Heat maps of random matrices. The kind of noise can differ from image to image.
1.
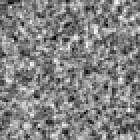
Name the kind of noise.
blotchy
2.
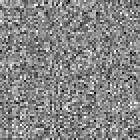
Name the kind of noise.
low rank plus noise
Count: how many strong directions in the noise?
five to eight
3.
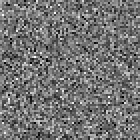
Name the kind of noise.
independent entries
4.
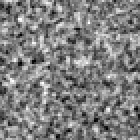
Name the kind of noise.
blotchy
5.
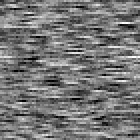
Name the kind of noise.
streaked along the rows
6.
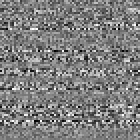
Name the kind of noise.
rows of uneven size
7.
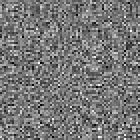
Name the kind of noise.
low rank plus noise
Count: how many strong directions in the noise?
three or four
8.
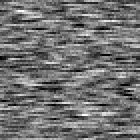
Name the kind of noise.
streaked along the rows
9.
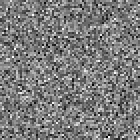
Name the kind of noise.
independent entries
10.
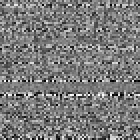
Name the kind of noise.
rows of uneven size
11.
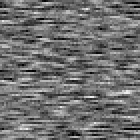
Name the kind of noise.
streaked along the rows
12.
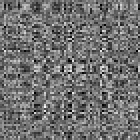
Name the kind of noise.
low rank plus noise
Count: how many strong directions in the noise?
two
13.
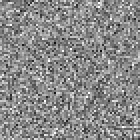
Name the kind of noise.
independent entries
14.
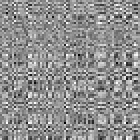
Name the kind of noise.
low rank plus noise
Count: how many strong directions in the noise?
one
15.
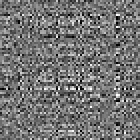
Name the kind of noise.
low rank plus noise
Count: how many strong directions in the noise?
two
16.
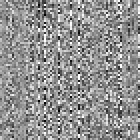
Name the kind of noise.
columns of uneven size
